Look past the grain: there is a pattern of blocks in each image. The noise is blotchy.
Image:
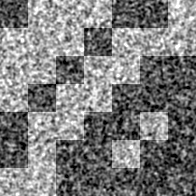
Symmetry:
mirrored about the diagonal from the top left
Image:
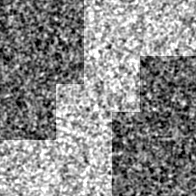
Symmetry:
the same after a half turn
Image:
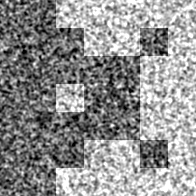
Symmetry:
top and bottom mirror each other
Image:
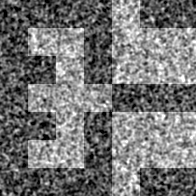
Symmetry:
top and bottom mirror each other
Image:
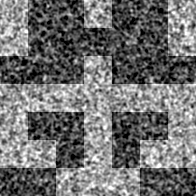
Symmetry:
left and right mirror each other
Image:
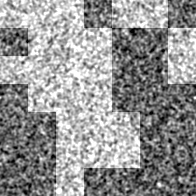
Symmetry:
no symmetry
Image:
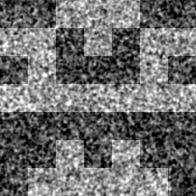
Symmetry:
left and right mirror each other
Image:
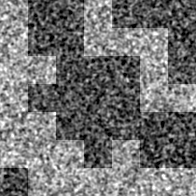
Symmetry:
mirrored about the diagonal from the bottom left
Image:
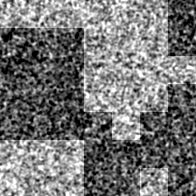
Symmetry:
no symmetry
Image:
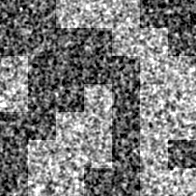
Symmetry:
no symmetry
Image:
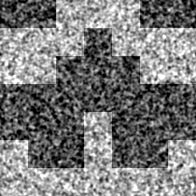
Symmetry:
left and right mirror each other
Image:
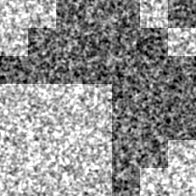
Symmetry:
mirrored about the diagonal from the bottom left
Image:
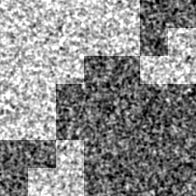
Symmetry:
mirrored about the diagonal from the top left
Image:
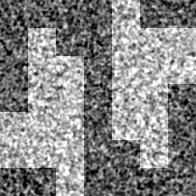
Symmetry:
the same after a half turn
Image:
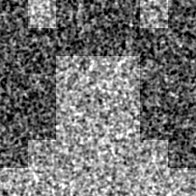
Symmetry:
left and right mirror each other
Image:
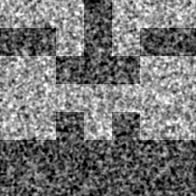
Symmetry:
left and right mirror each other
